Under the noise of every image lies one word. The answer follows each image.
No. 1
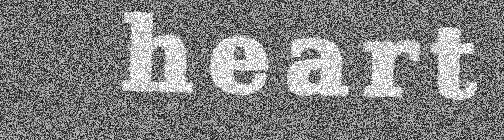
heart
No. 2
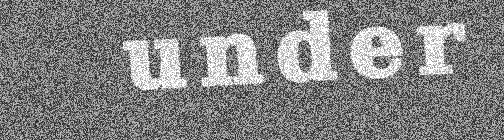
under
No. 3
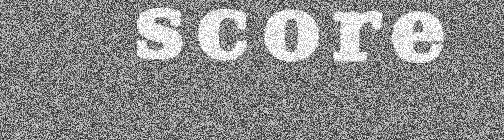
score
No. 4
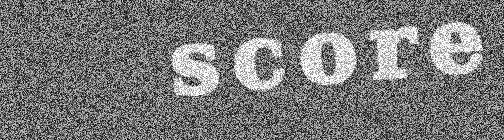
score
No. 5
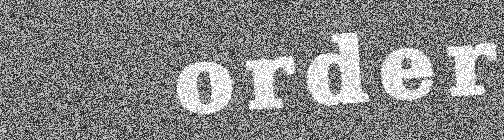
order
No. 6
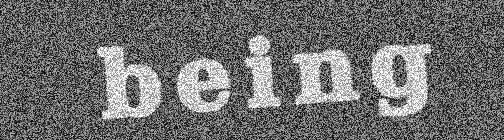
being
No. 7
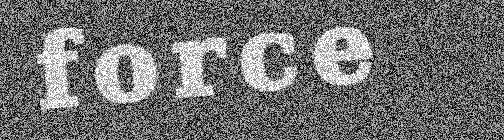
force
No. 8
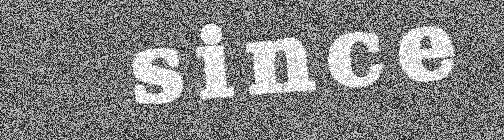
since
